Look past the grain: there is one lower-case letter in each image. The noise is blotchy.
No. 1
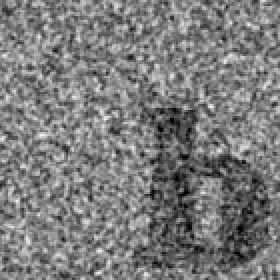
b
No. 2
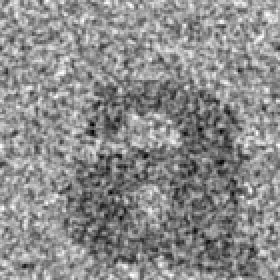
a
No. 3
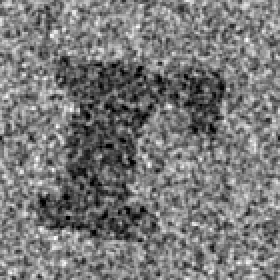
r
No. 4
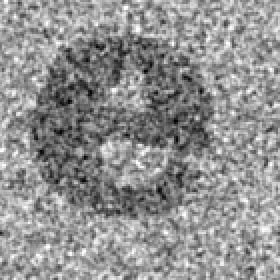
e
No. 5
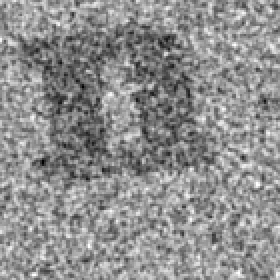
n
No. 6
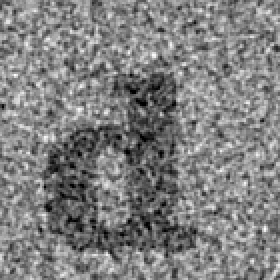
d
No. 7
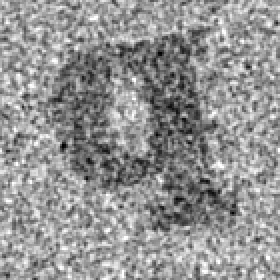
q
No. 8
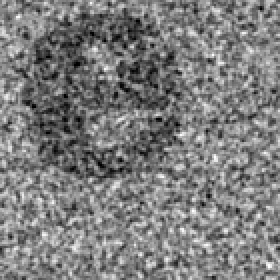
e
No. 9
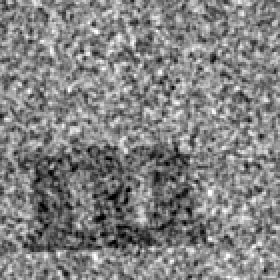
m
